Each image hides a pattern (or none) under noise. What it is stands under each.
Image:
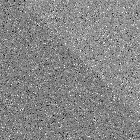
a sharp edge
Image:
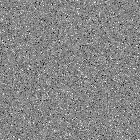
only noise
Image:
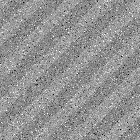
diagonal stripes
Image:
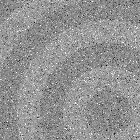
rings round one point
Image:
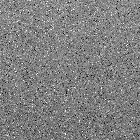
a smooth slope
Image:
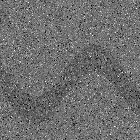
a wavy band
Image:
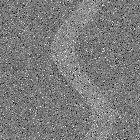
a wavy band
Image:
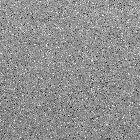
a smooth slope
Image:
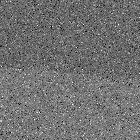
a sharp edge
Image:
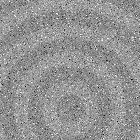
rings round one point
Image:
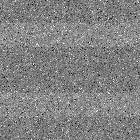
horizontal stripes
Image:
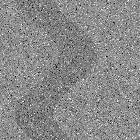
a wavy band
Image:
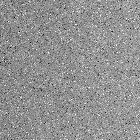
a smooth slope
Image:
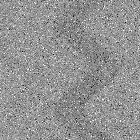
a wavy band
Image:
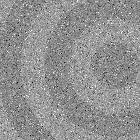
rings round one point
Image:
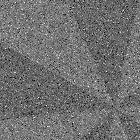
spokes from one point
